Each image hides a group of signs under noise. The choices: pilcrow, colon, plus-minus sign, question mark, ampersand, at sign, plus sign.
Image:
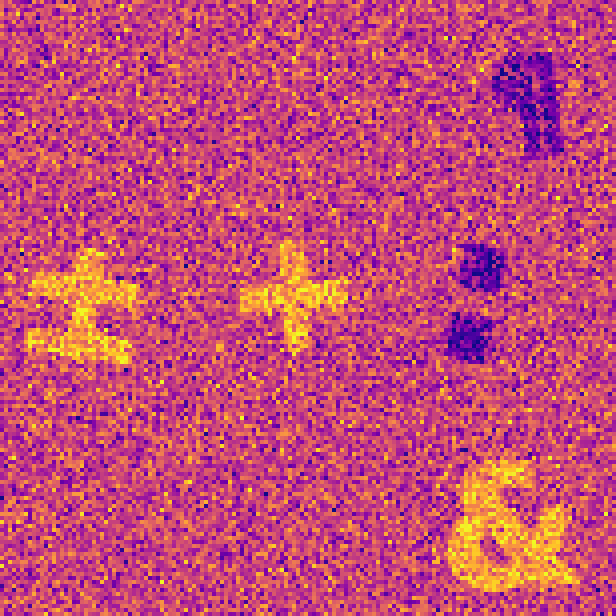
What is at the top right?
pilcrow
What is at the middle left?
plus-minus sign
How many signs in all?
5
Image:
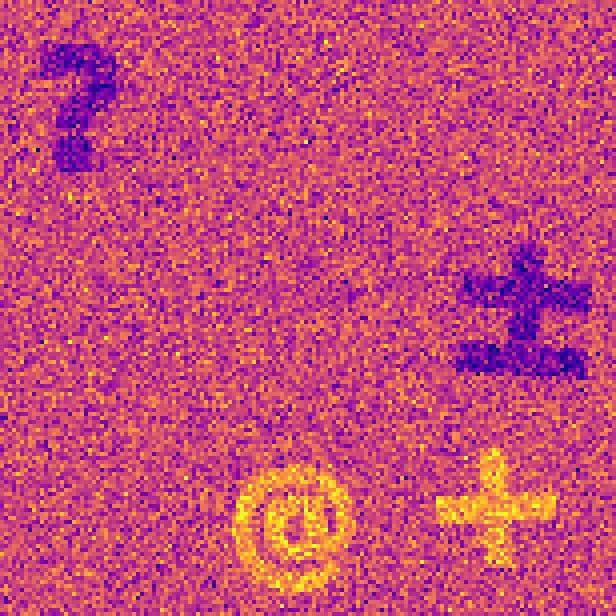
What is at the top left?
question mark
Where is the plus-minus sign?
middle right
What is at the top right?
nothing
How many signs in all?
4
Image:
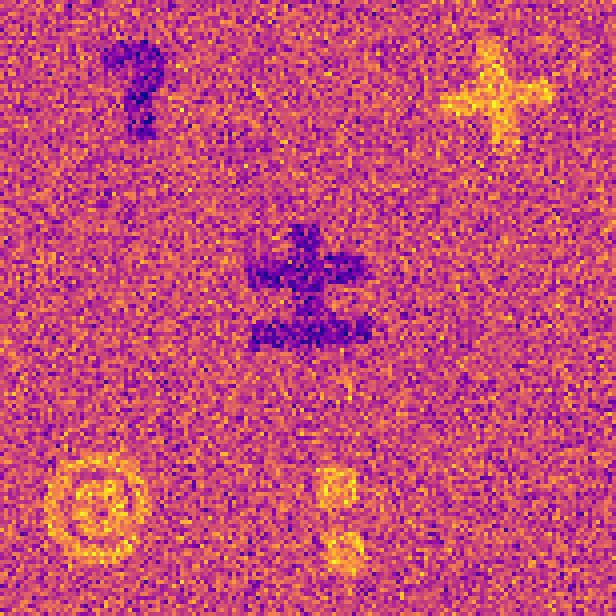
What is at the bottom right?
nothing
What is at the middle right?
nothing
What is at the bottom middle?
colon
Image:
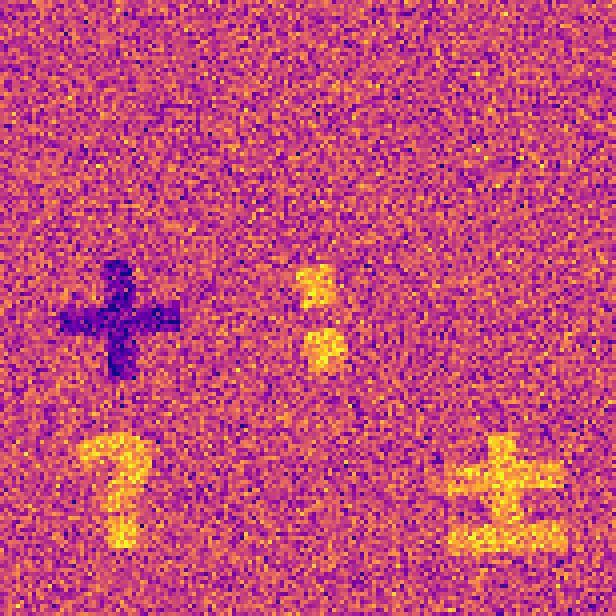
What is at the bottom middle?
nothing
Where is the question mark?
bottom left
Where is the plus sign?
middle left
